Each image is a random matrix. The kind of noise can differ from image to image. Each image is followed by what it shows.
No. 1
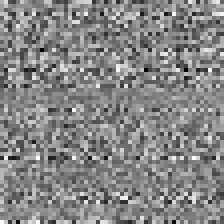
rows of uneven size
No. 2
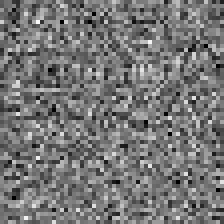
low rank plus noise
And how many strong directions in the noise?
three or four
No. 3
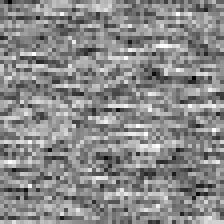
streaked along the rows
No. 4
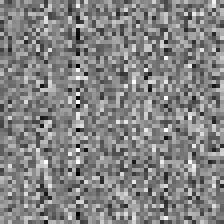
columns of uneven size
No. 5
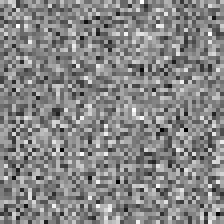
low rank plus noise
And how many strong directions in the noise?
three or four
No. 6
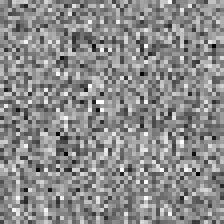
low rank plus noise
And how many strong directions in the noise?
five to eight
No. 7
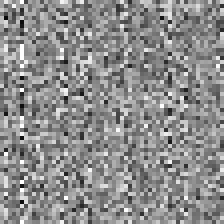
columns of uneven size
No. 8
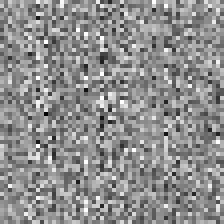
columns of uneven size
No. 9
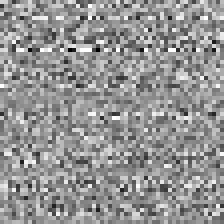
rows of uneven size
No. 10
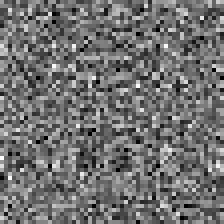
low rank plus noise
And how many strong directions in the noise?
one
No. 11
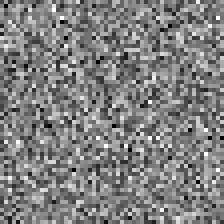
independent entries
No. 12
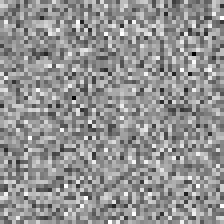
low rank plus noise
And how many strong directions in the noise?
two
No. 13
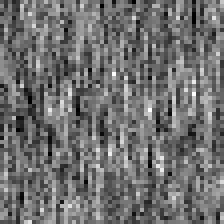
streaked along the columns
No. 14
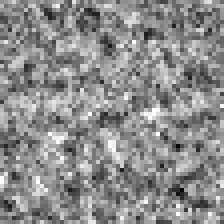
blotchy
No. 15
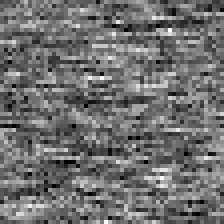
streaked along the rows
